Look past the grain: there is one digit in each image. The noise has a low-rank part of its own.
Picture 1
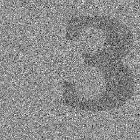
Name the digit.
3
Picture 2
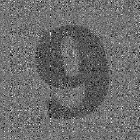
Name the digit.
9
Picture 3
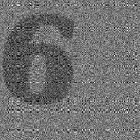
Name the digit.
6
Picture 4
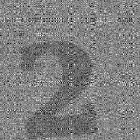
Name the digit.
2
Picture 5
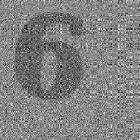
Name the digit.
6
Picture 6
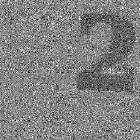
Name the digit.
2
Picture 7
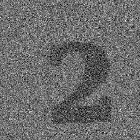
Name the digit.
2
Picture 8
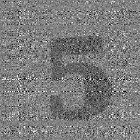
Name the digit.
5
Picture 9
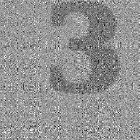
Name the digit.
3
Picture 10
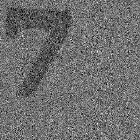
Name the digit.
7
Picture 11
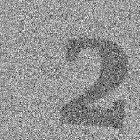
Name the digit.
2
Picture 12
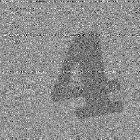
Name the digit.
4
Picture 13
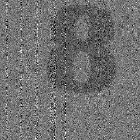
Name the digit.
8
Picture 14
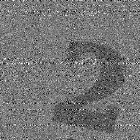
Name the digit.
2
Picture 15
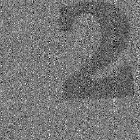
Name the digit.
2
